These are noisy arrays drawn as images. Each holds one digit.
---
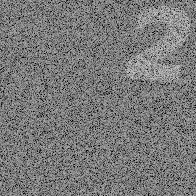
2
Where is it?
top right
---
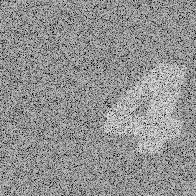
4
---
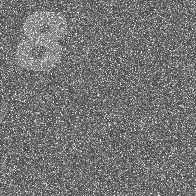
8
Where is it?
top left
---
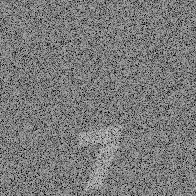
7
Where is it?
bottom middle
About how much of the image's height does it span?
a third
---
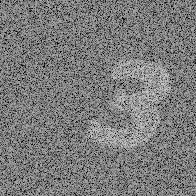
3
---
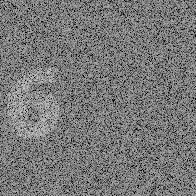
6
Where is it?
middle left
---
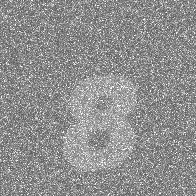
8
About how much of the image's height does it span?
half
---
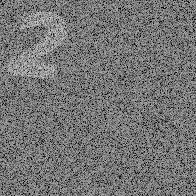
2
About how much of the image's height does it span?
a third
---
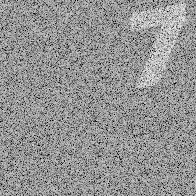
7
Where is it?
top right
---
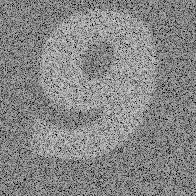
9
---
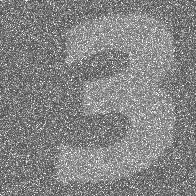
3
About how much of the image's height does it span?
nearly all
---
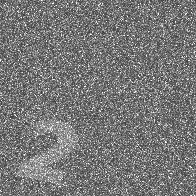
2
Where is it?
bottom left
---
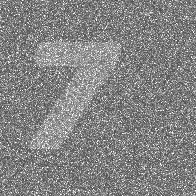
7
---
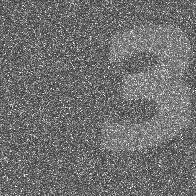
3
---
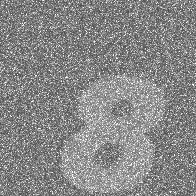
8
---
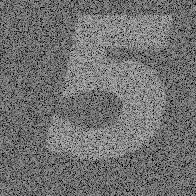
5
